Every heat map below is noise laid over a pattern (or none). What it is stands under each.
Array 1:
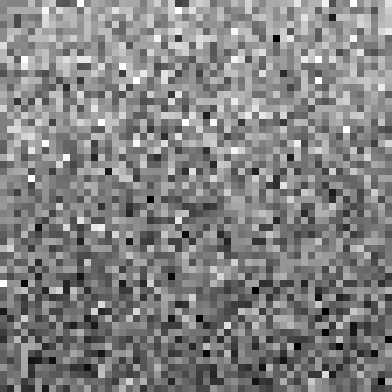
a smooth slope
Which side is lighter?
top
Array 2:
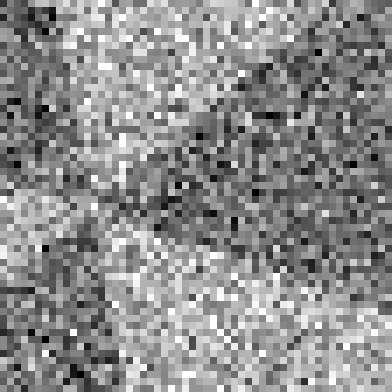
spokes from one point
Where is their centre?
middle left
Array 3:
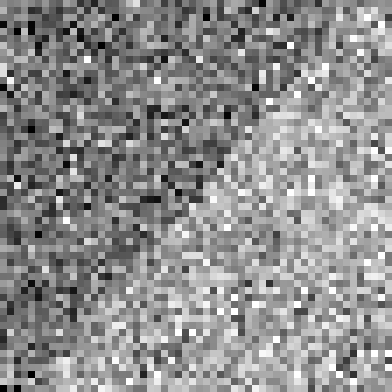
a sharp edge
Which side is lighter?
bottom right
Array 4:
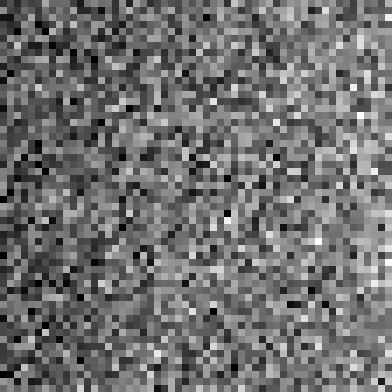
a smooth slope
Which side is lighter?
right
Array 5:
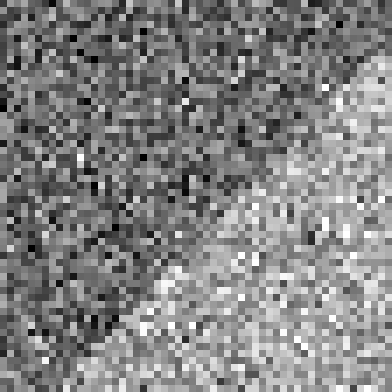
a sharp edge
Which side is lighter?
bottom right
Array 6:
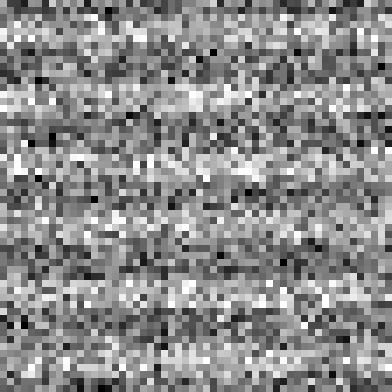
horizontal stripes
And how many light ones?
6
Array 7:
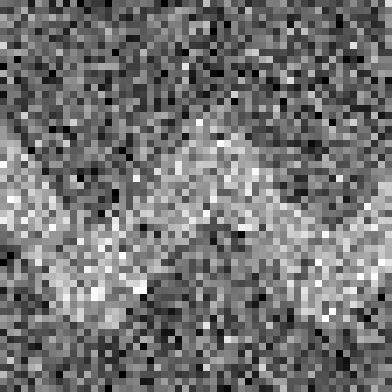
a wavy band
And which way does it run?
left to right
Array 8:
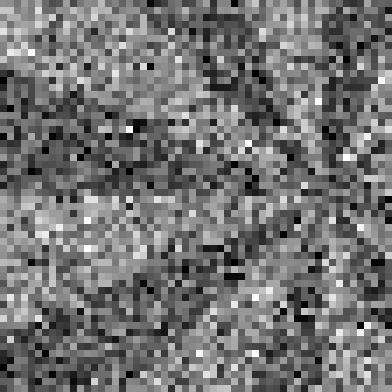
spokes from one point
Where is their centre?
middle right
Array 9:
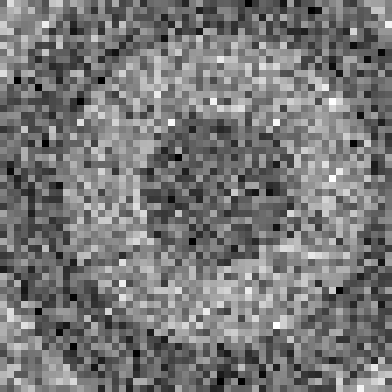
rings round one point
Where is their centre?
centre
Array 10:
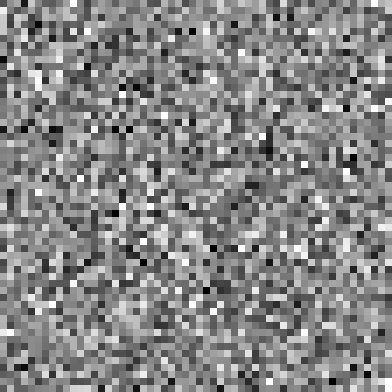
only noise
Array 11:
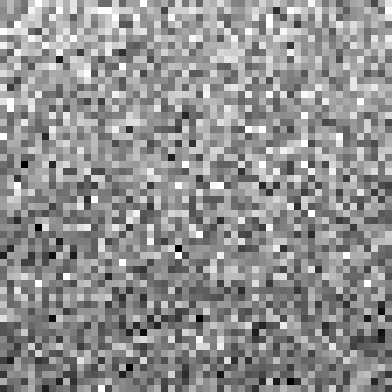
a smooth slope
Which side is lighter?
top
